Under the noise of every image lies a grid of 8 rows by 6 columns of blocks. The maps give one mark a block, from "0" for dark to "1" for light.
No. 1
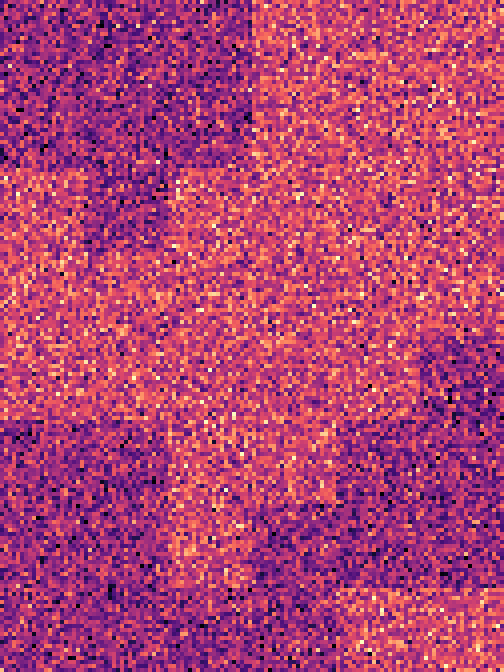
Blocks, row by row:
0 0 0 1 1 1
0 0 0 1 1 1
1 0 1 1 1 1
1 1 1 1 1 1
1 1 1 1 1 0
0 0 1 1 0 0
0 0 1 0 0 0
0 0 0 0 1 1
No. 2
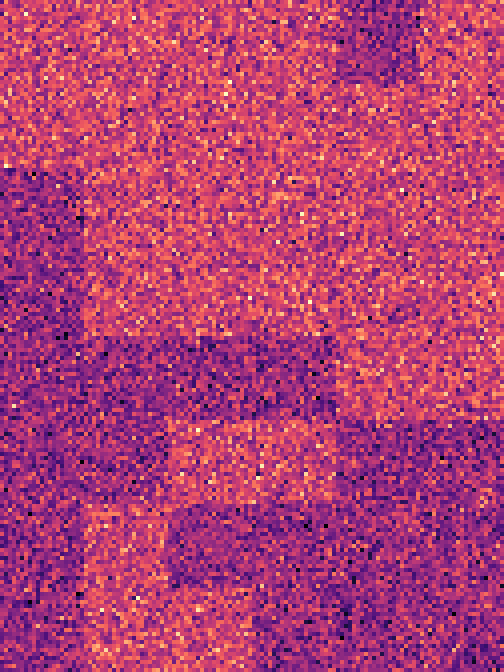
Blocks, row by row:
1 1 1 1 0 1
1 1 1 1 1 1
0 1 1 1 1 1
0 1 1 1 1 1
0 0 0 0 1 1
0 0 1 1 0 0
0 1 0 0 0 0
0 1 1 0 0 0
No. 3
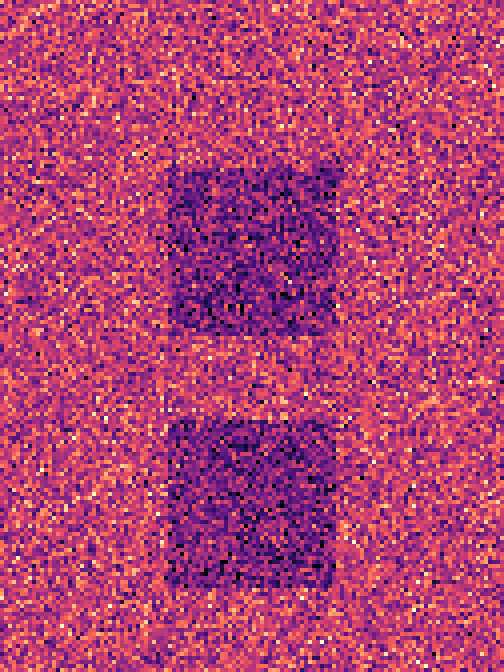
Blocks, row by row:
1 1 1 1 1 1
1 1 1 1 1 1
1 1 0 0 1 1
1 1 0 0 1 1
1 1 1 1 1 1
1 1 0 0 1 1
1 1 0 0 1 1
1 1 1 1 1 1
